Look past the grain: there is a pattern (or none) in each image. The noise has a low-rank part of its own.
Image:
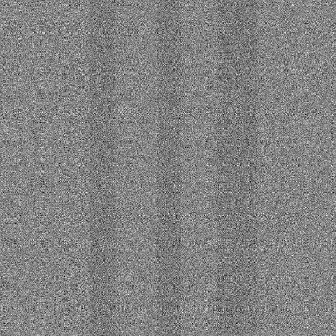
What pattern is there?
bands of columns
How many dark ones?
3
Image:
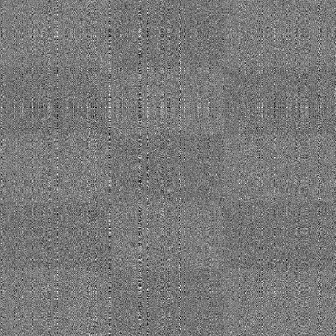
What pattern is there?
a checkerboard
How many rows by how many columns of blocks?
5 by 3
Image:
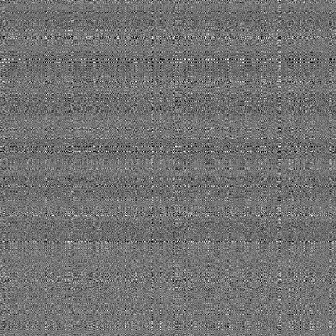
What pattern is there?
bands of rows
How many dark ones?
6
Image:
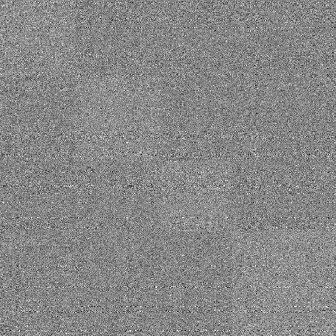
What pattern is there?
blocks along the diagonal
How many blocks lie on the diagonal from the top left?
4
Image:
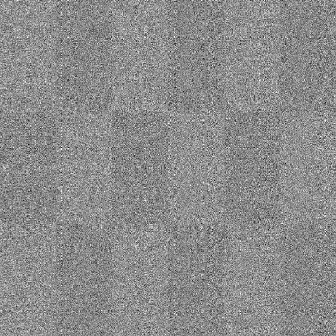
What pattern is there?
a checkerboard
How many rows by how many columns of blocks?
3 by 6
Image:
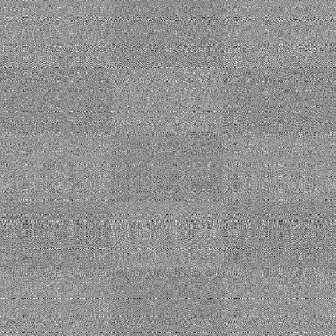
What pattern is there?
a checkerboard
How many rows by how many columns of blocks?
5 by 3
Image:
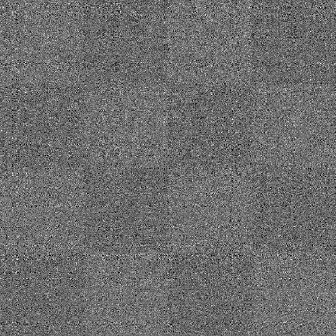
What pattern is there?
a checkerboard
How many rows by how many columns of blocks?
4 by 4
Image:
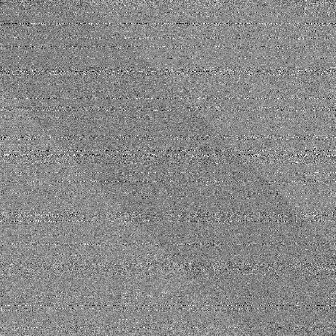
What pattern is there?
a diagonal band
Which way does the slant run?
top left to bottom right
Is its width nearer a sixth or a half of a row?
a half
